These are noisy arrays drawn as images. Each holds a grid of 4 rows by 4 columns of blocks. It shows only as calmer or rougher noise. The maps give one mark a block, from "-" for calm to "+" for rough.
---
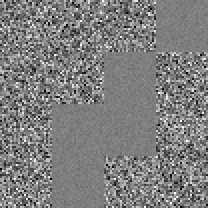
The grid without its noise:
+++-
++-+
+--+
+-++
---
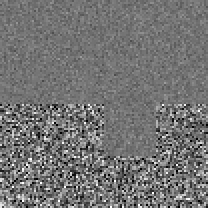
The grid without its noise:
----
----
++-+
++++
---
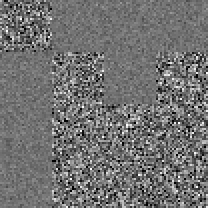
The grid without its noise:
+---
-+-+
-+++
-+++
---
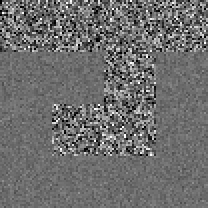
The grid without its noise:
++++
--+-
-++-
----
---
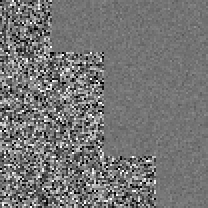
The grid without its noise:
+---
++--
++--
+++-
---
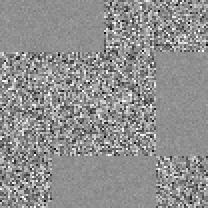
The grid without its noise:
--++
+++-
+++-
+--+
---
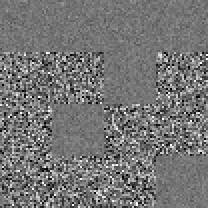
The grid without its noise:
----
++-+
+-++
+++-
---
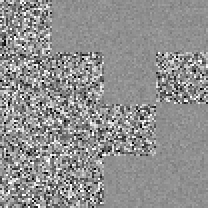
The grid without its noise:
+---
++-+
+++-
++--
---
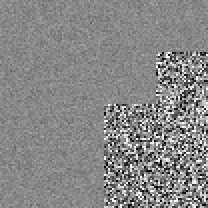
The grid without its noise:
----
---+
--++
--++
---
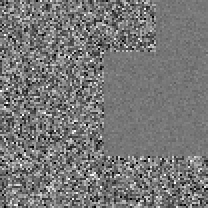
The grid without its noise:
+++-
++--
++--
++++
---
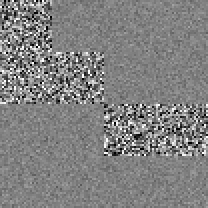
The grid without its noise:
+---
++--
--++
----
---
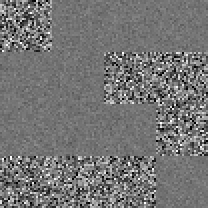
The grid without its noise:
+---
--++
---+
+++-
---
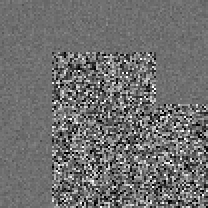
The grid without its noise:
----
-++-
-+++
-+++
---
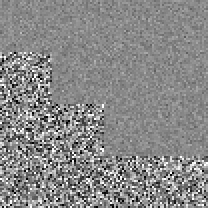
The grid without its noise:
----
+---
++--
++++
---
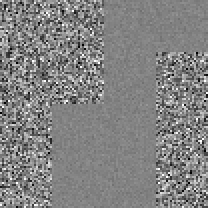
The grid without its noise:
++--
++-+
+--+
+--+
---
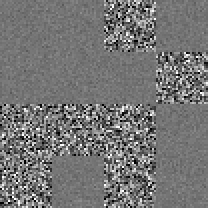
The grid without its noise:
--+-
---+
+++-
+-+-
